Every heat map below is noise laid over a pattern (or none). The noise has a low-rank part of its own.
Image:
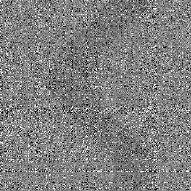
a wavy band
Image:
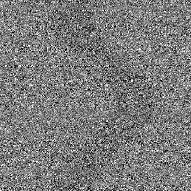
a wavy band
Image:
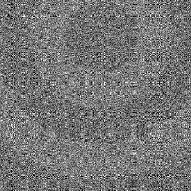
rings round one point
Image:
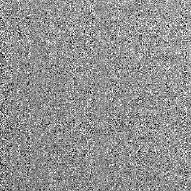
a smooth slope
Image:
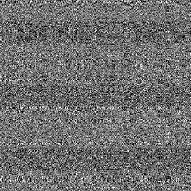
horizontal stripes
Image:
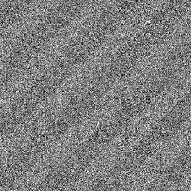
diagonal stripes
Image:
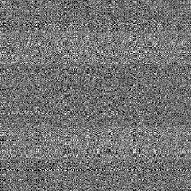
horizontal stripes
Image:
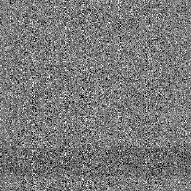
one horizontal stripe
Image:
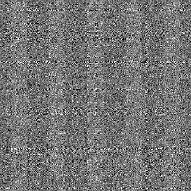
vertical stripes
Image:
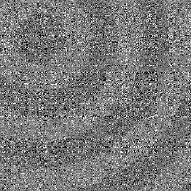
rings round one point
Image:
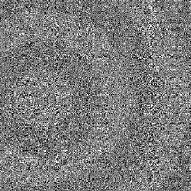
rings round one point
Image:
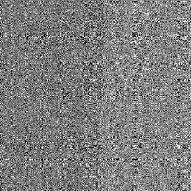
a sharp edge
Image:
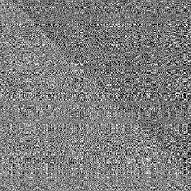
a sharp edge
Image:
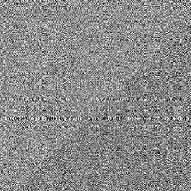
a sharp edge
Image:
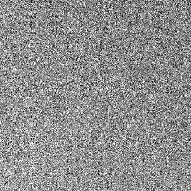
a smooth slope
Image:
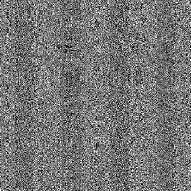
vertical stripes
